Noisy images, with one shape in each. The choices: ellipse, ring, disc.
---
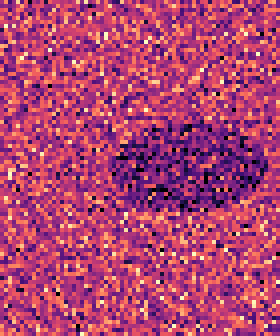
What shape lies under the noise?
ellipse
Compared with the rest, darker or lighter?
darker
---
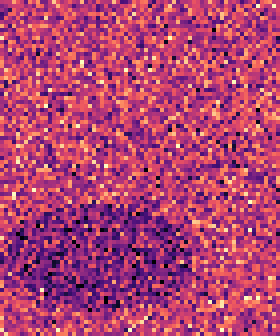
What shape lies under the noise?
ellipse
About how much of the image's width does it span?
two thirds
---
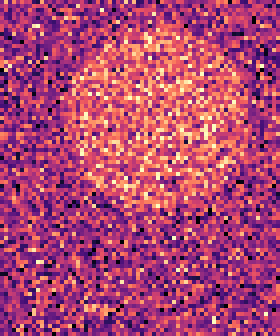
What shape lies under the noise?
disc
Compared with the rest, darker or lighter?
lighter
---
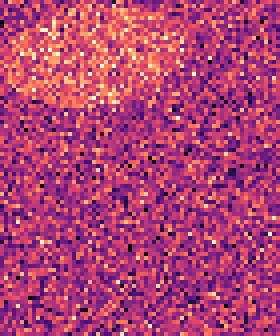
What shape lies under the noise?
ellipse
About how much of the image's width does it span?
two thirds
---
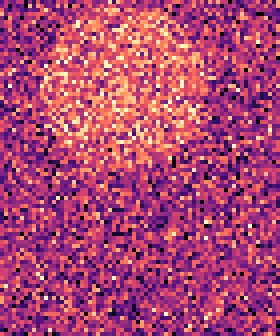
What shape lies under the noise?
disc
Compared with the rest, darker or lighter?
lighter
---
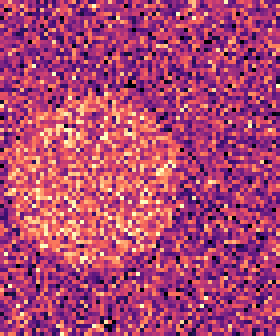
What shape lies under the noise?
disc
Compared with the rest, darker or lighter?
lighter
